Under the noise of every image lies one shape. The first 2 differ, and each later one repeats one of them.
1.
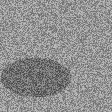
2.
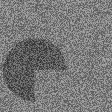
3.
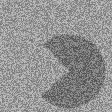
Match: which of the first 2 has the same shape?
2
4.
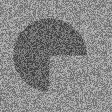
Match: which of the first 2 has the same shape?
2
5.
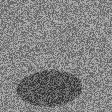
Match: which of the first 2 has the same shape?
1
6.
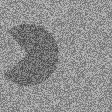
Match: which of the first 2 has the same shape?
2
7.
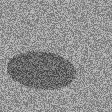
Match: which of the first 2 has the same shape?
1
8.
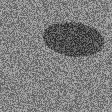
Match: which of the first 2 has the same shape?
1
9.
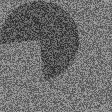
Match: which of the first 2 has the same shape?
2
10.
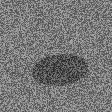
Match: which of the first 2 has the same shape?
1
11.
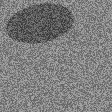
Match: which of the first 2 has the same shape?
1
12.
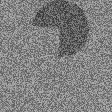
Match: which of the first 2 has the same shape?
2
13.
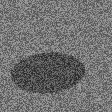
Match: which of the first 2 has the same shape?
1
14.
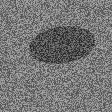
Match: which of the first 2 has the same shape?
1
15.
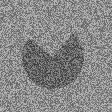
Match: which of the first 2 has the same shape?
2
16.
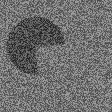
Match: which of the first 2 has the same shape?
2
